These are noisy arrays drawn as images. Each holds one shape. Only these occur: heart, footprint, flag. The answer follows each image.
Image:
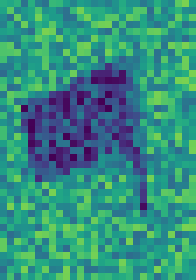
flag
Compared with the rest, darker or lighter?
darker
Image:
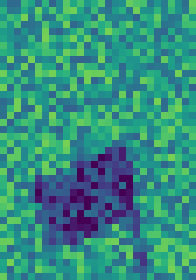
flag
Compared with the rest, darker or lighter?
darker
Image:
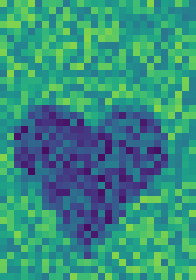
heart
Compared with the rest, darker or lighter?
darker
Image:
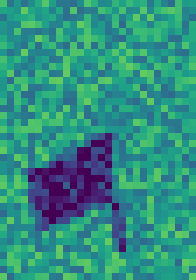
flag
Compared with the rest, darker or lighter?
darker
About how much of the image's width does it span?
half
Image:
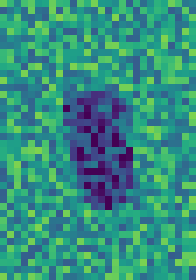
footprint
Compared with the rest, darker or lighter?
darker
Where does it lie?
centre
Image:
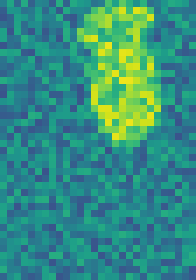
footprint
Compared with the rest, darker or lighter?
lighter
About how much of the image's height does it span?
half
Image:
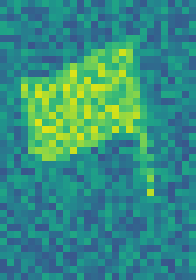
flag
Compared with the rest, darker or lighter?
lighter
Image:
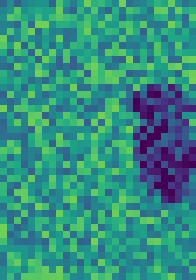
footprint
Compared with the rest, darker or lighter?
darker
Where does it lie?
middle right
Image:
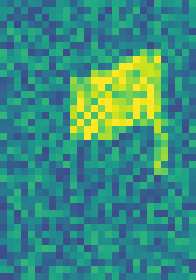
flag
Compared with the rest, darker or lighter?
lighter
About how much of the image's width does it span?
half
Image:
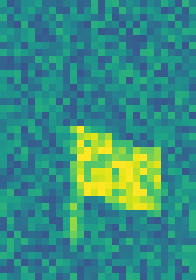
flag
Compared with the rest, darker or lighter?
lighter
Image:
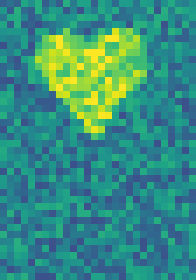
heart
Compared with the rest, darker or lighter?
lighter
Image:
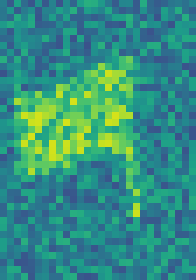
flag
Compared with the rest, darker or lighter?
lighter
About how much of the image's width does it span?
two thirds
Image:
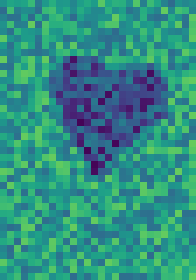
heart
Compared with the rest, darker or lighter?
darker
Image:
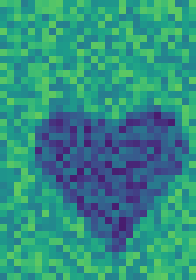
heart
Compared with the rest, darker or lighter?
darker
